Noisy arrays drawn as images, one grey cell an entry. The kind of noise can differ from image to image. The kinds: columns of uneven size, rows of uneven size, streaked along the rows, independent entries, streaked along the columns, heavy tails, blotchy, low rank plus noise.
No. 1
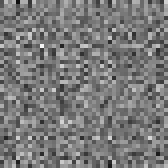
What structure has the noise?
low rank plus noise
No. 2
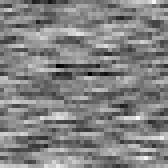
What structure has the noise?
streaked along the rows
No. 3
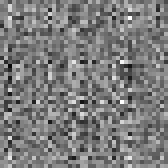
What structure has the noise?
low rank plus noise
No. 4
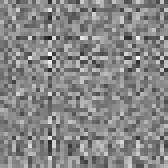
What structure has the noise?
low rank plus noise
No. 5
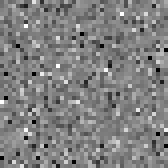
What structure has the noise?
heavy tails
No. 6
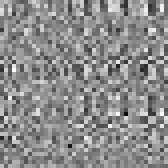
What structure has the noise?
low rank plus noise
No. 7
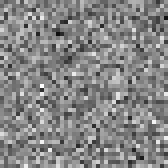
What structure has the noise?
independent entries
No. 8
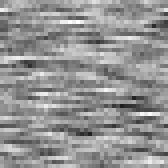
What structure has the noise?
streaked along the rows
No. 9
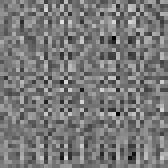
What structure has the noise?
low rank plus noise
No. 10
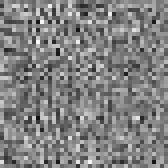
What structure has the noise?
low rank plus noise
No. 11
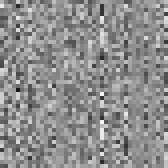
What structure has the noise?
columns of uneven size
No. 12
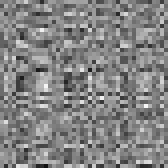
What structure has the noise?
low rank plus noise
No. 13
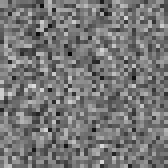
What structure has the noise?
low rank plus noise
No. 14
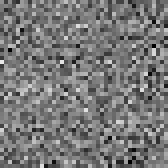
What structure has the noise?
low rank plus noise
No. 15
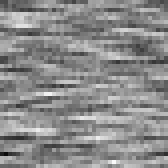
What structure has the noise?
streaked along the rows
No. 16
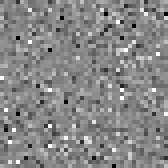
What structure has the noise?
heavy tails
